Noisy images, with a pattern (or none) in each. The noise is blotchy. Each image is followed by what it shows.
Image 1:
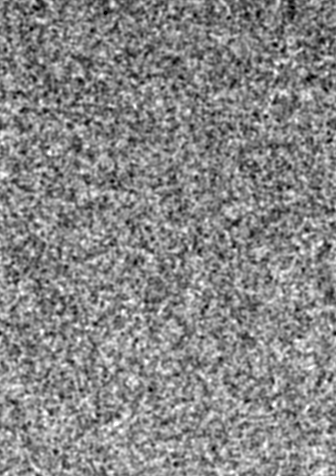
a smooth slope
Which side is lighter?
bottom
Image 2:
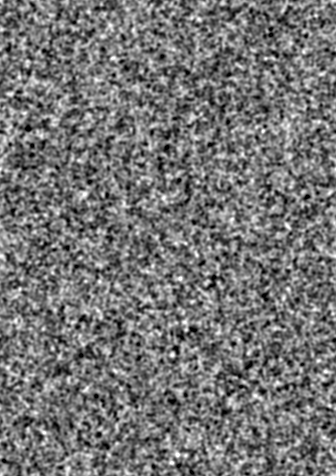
only noise
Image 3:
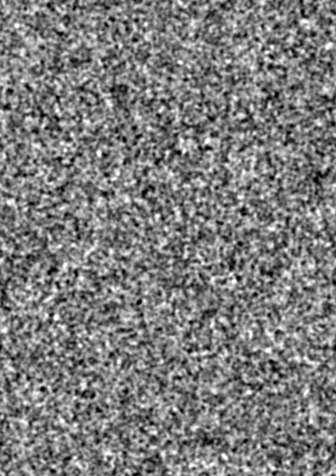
only noise
